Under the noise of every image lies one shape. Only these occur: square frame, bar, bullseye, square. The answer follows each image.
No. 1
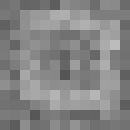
light square frame
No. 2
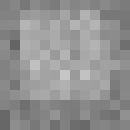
light square
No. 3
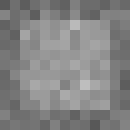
light square
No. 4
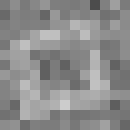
light square frame
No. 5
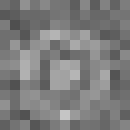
light bullseye
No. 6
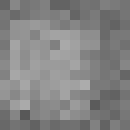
light square
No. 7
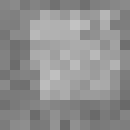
light square
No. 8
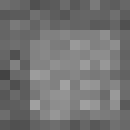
light square
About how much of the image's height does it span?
two thirds
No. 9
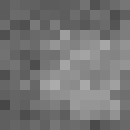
light square
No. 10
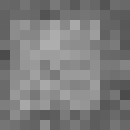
light square
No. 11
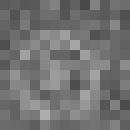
light bullseye
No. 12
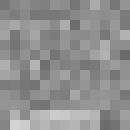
light bar
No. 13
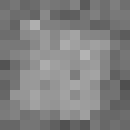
light square
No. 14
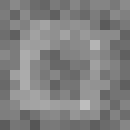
light square frame
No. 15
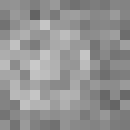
light bullseye
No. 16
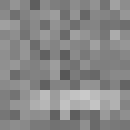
light bar
